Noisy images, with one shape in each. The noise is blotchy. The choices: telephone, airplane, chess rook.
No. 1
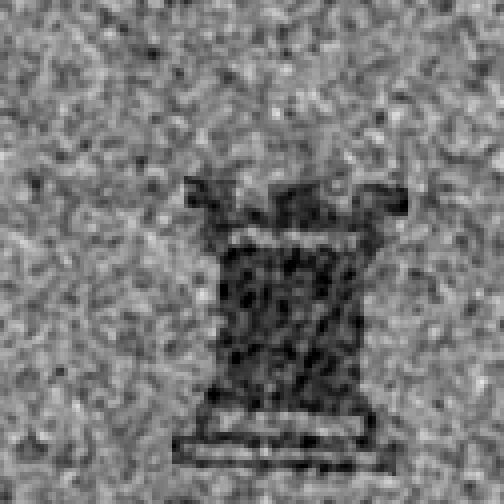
dark chess rook
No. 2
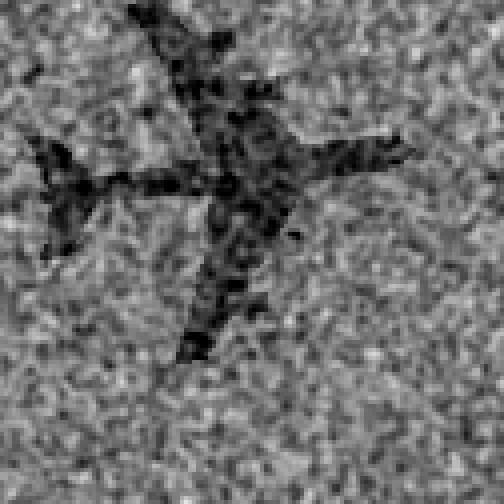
dark airplane
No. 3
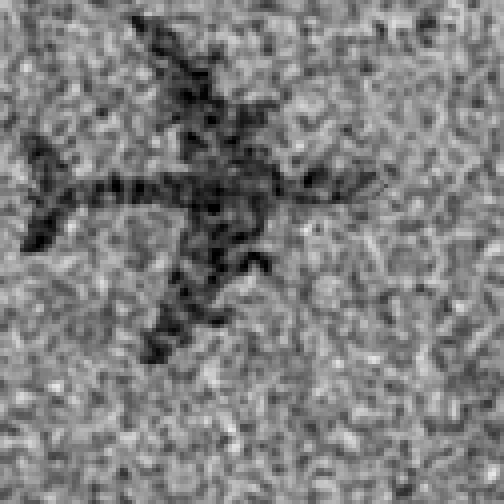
dark airplane
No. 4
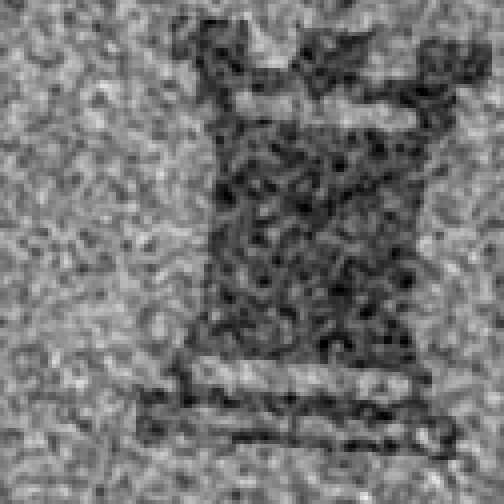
dark chess rook
